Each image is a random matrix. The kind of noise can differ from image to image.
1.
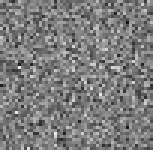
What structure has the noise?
independent entries
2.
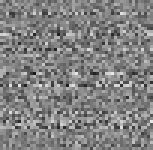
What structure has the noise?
rows of uneven size
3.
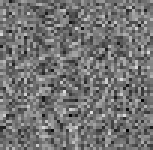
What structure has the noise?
low rank plus noise
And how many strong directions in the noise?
three or four
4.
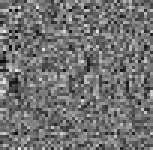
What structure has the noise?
low rank plus noise
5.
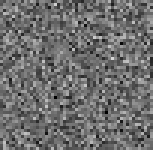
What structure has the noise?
independent entries
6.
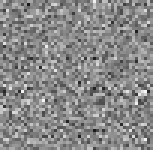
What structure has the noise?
low rank plus noise
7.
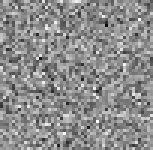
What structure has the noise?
independent entries
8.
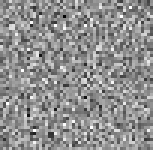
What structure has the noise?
low rank plus noise
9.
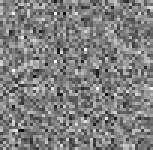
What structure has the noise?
low rank plus noise
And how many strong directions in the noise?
five to eight
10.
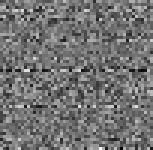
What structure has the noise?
rows of uneven size
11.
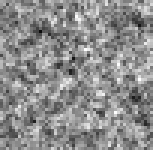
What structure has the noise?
blotchy
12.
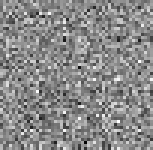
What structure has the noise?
low rank plus noise
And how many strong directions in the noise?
one
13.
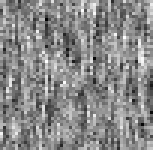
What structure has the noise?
streaked along the columns
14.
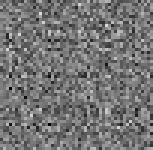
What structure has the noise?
low rank plus noise
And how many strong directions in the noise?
one
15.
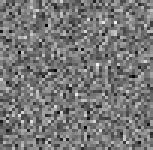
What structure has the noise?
independent entries
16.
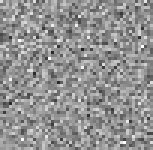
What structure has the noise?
independent entries
